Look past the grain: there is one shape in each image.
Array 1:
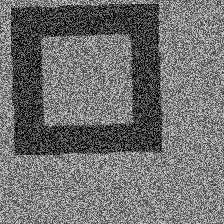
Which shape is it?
square frame
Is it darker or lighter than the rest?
darker
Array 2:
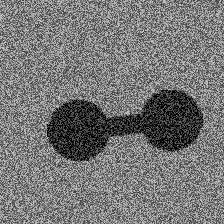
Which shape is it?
dumbbell
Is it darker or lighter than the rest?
darker
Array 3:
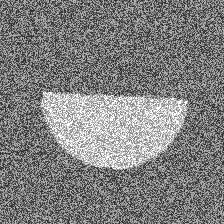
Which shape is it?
half disc
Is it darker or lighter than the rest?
lighter
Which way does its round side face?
down
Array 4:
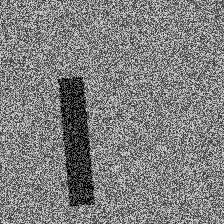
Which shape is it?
bar
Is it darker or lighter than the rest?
darker
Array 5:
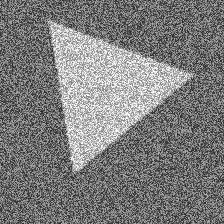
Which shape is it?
triangle
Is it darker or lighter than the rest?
lighter
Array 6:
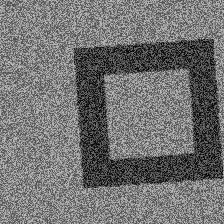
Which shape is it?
square frame
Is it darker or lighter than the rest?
darker
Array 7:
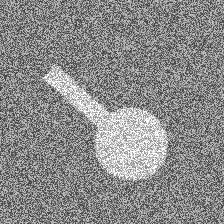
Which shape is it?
lollipop
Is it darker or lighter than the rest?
lighter
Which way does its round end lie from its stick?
down and right
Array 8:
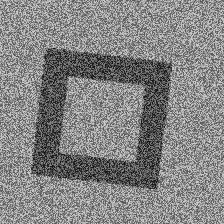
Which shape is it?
square frame
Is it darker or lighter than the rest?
darker
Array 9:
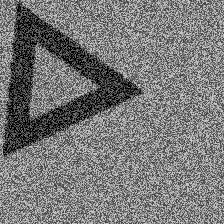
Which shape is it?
triangle frame
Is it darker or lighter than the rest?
darker
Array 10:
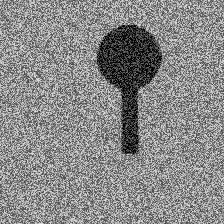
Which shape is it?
lollipop
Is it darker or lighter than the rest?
darker
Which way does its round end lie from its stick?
up
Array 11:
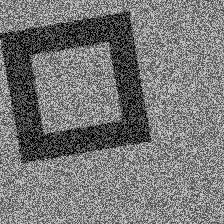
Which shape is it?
square frame
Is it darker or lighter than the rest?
darker
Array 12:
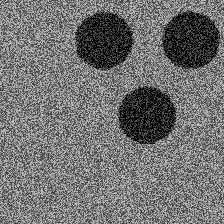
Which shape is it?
three dots
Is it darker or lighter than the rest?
darker
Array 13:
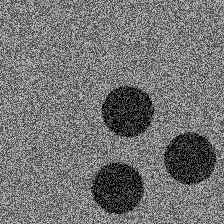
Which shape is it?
three dots
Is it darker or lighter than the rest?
darker
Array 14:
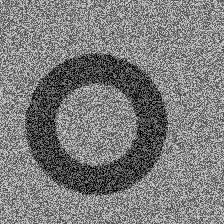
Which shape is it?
ring
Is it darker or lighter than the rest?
darker
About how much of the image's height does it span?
two thirds
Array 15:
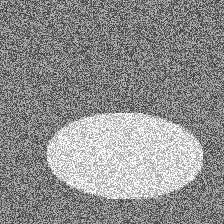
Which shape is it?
ellipse
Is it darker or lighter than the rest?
lighter
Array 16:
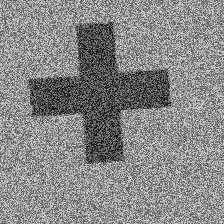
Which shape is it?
cross
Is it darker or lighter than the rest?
darker
